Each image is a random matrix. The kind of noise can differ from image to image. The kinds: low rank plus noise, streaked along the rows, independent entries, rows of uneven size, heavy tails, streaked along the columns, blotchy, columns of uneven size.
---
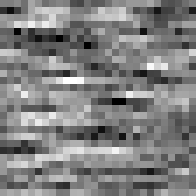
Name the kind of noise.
streaked along the rows
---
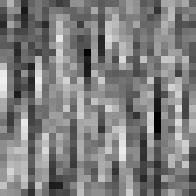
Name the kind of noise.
streaked along the columns
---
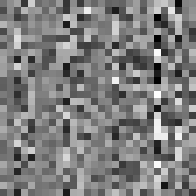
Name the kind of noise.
columns of uneven size
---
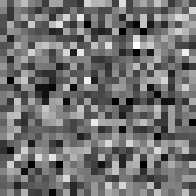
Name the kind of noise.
low rank plus noise
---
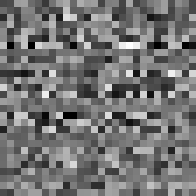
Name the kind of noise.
rows of uneven size
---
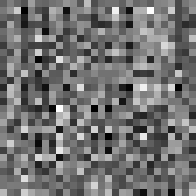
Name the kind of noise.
low rank plus noise
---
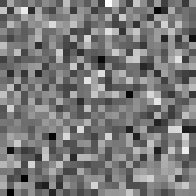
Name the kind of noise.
independent entries
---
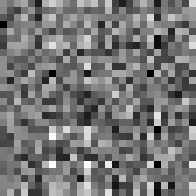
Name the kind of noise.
low rank plus noise
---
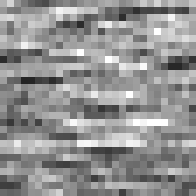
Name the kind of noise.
streaked along the rows
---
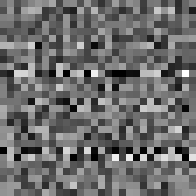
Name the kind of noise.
rows of uneven size
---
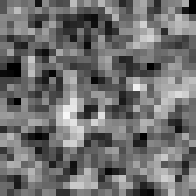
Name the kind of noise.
blotchy
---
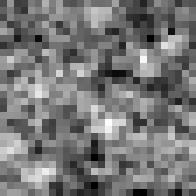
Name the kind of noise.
blotchy
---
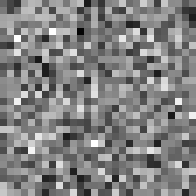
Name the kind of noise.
independent entries
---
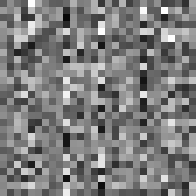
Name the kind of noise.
columns of uneven size
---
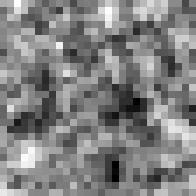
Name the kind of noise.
blotchy
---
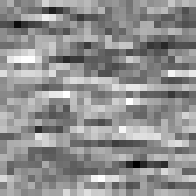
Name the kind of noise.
streaked along the rows
